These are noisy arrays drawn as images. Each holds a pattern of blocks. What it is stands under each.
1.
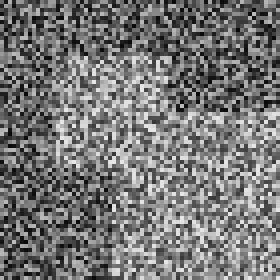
mirrored about the diagonal from the top left
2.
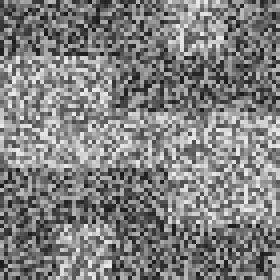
the same after a half turn
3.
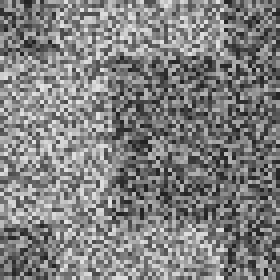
top and bottom mirror each other
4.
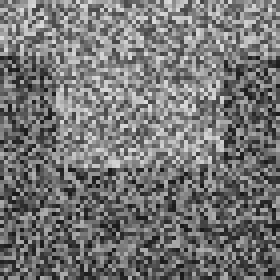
left and right mirror each other
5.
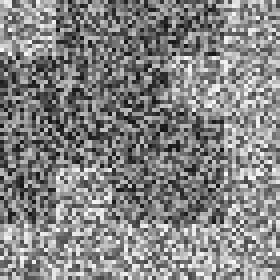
mirrored about the diagonal from the top left
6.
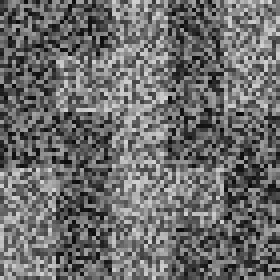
the same after a half turn
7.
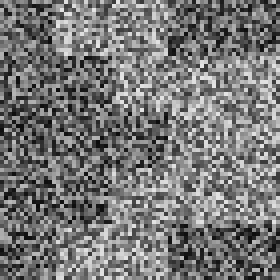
top and bottom mirror each other
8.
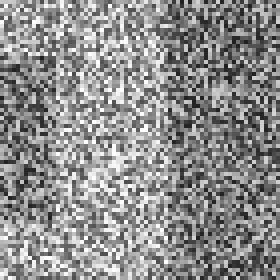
top and bottom mirror each other
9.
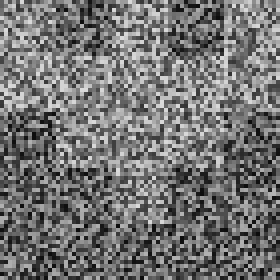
left and right mirror each other
